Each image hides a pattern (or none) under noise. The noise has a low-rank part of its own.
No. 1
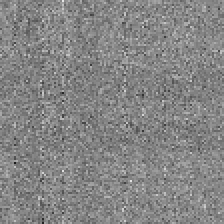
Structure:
bands of rows crossing bands of columns
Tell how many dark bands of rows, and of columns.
2 and 2
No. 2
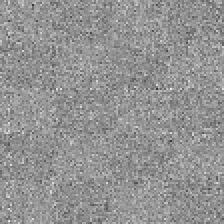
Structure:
a checkerboard
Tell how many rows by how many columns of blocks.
5 by 4
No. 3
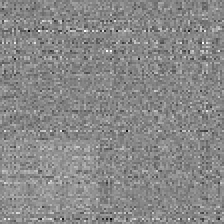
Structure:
one block
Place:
bottom left
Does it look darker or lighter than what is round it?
lighter
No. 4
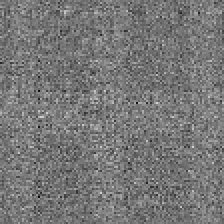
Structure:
bands of rows crossing bands of columns
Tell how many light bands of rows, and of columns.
1 and 3
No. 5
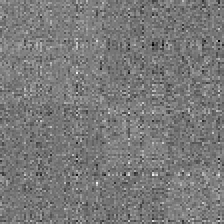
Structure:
blocks along the diagonal
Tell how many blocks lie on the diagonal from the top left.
3
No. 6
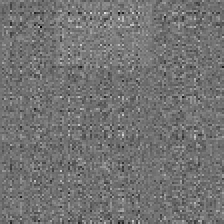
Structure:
one block
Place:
top middle
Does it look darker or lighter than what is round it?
lighter
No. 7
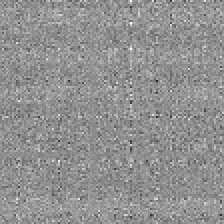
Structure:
bands of rows
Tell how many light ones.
4
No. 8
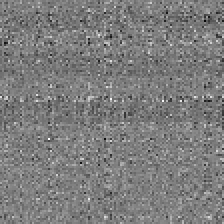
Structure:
bands of rows
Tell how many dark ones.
3
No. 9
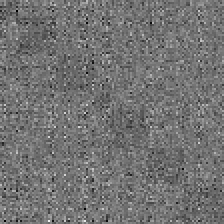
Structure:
blocks along the diagonal
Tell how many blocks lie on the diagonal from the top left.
7
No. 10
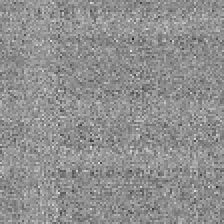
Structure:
bands of rows crossing bands of columns
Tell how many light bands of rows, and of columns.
3 and 1
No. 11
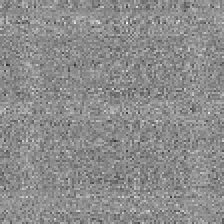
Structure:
bands of rows crossing bands of columns
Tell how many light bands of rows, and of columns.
3 and 2
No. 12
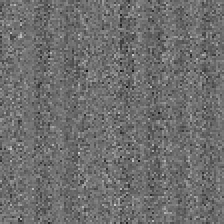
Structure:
bands of columns
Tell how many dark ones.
6
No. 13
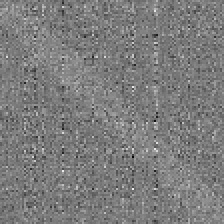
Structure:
a diagonal band
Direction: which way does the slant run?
top left to bottom right
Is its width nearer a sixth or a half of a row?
a sixth
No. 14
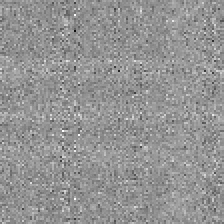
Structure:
bands of rows crossing bands of columns
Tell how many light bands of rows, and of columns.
3 and 1
